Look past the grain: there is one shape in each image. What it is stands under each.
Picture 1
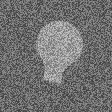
light bulb
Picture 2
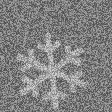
snowflake
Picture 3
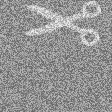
pair of scissors
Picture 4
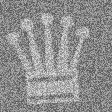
chess queen
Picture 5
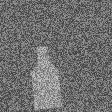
bottle
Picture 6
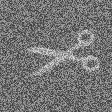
pair of scissors
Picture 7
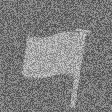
flag
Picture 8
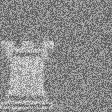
chess rook
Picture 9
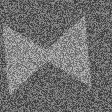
bow tie
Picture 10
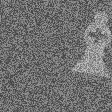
chess bishop
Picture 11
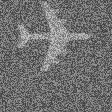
airplane
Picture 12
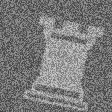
chess rook
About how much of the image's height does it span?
nearly all
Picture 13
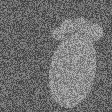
footprint
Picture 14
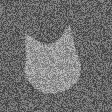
cat's head
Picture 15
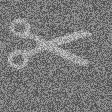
pair of scissors
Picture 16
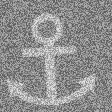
anchor
